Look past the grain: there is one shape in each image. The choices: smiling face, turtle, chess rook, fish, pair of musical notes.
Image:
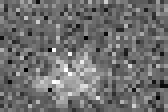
turtle
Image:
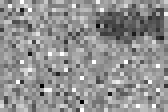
fish
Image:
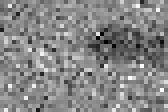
fish
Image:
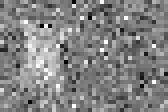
chess rook
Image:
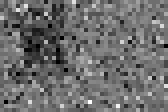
chess rook
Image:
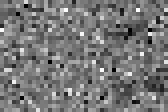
pair of musical notes
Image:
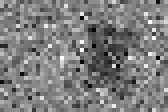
chess rook
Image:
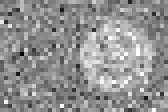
smiling face
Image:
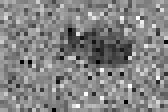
fish
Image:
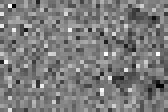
pair of musical notes
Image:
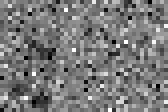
pair of musical notes
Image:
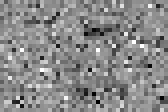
pair of musical notes
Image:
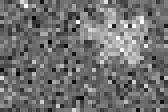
turtle
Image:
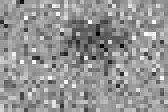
turtle
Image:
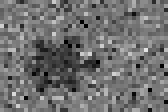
turtle
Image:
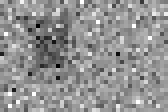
chess rook
